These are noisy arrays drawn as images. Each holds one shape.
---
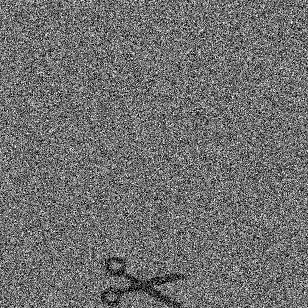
pair of scissors
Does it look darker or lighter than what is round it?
darker
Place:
bottom middle
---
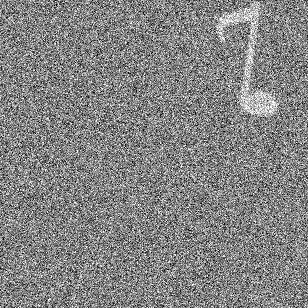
musical note
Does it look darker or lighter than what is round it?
lighter
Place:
top right
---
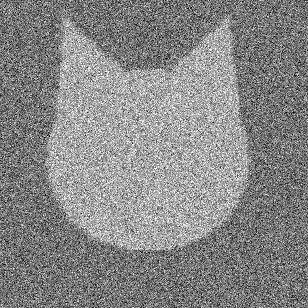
cat's head
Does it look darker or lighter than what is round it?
lighter
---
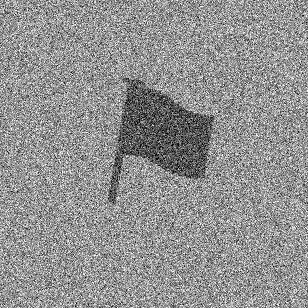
flag
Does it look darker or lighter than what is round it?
darker
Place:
centre
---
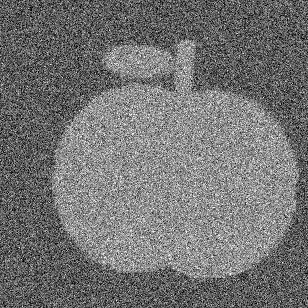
apple
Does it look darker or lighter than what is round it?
lighter
